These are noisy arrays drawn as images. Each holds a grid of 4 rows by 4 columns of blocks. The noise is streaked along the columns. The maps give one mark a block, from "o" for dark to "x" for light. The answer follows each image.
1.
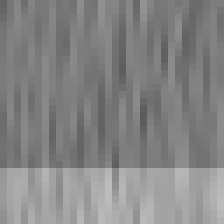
o o o o
o o o o
o o o o
x x x x
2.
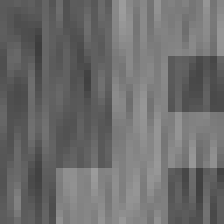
o o x x
o o x o
o o x x
o x x o
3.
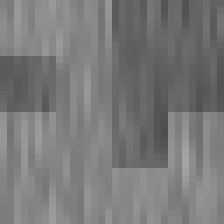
x x o o
o x o o
x x o x
x x x x
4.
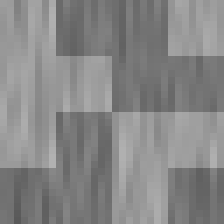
x o o x
x x o o
x o x x
o o x o
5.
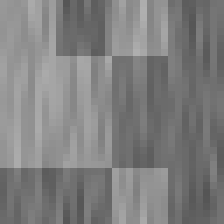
x o x o
x x o o
x x o o
o o x o
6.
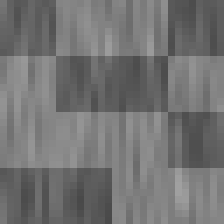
o x x o
x o o x
x x x o
o o x x
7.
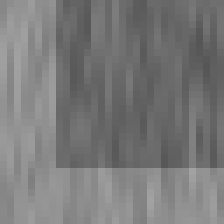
x o o o
x o o o
x o o o
x x x x
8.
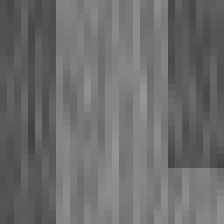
o x x o
o x x o
o x x o
o x x x
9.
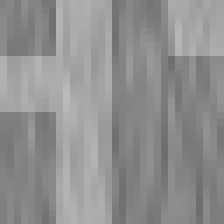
o x o x
x x o o
o x o o
o x o o
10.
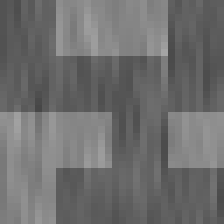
o x x o
o o o o
x x o x
x o o o
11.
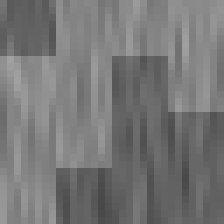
o x x x
x x o x
x x o o
x o o o
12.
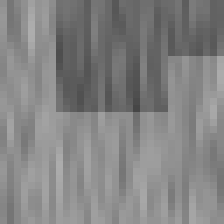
x o o o
x o o x
x x x x
x x x x
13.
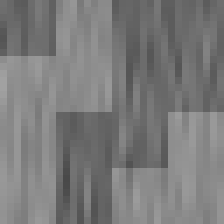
o x o o
x x o o
x o o x
x o x x
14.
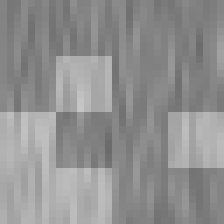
o o o o
o x o o
x o o x
x x o o
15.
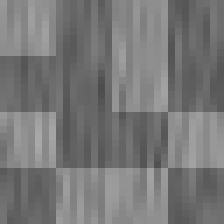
x o x o
o o x o
x o o x
o x x o
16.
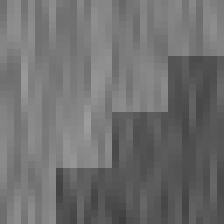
x x x x
x x x o
x x o o
x o o o
